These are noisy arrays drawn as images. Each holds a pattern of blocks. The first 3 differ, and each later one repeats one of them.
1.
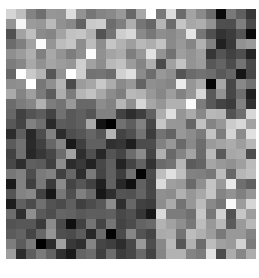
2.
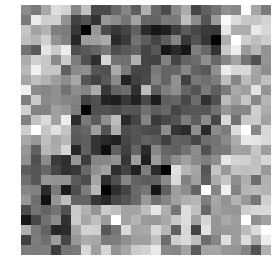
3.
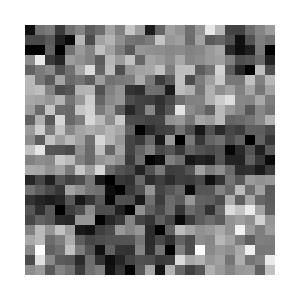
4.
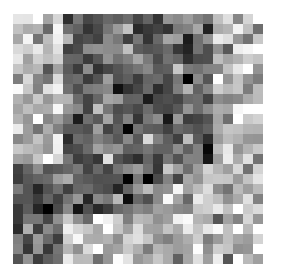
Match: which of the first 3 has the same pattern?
2
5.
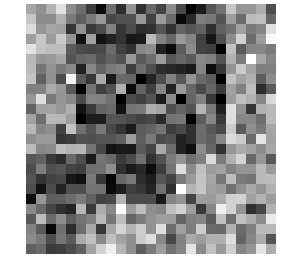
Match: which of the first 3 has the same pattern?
2
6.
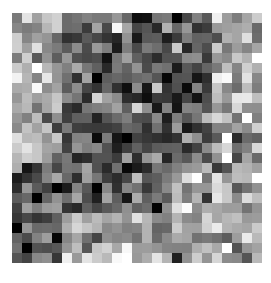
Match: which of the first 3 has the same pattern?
2
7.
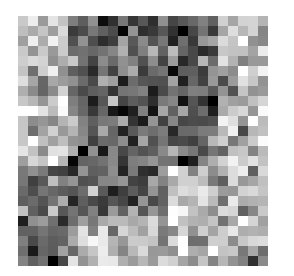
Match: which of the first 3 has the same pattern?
2
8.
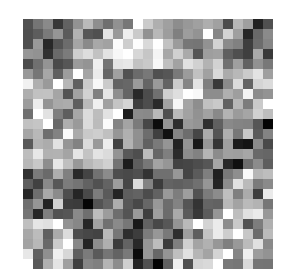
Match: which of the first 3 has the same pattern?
3
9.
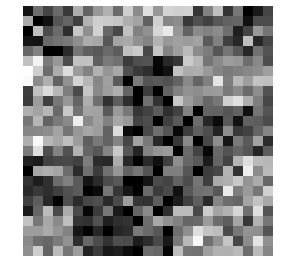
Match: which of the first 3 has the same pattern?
3
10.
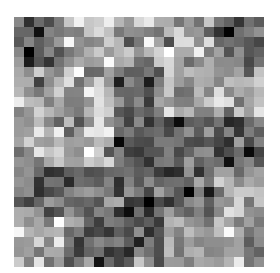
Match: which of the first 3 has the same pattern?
3
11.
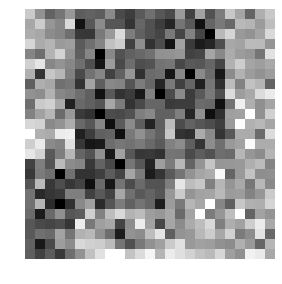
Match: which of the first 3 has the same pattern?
2
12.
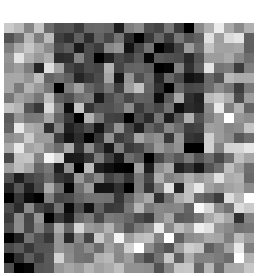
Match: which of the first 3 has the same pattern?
2
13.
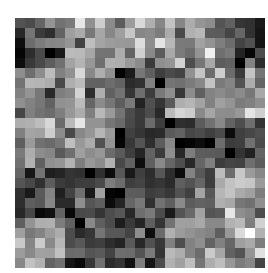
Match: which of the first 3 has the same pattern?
3
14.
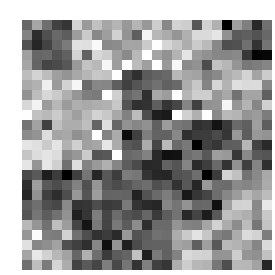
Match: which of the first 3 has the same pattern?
3
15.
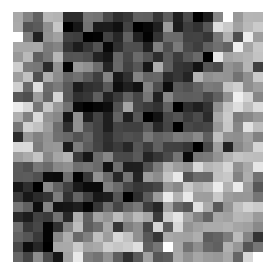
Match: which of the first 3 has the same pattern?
2
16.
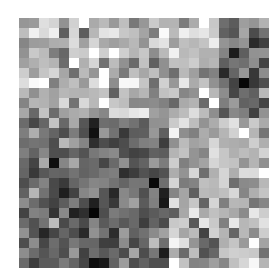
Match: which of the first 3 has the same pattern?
1
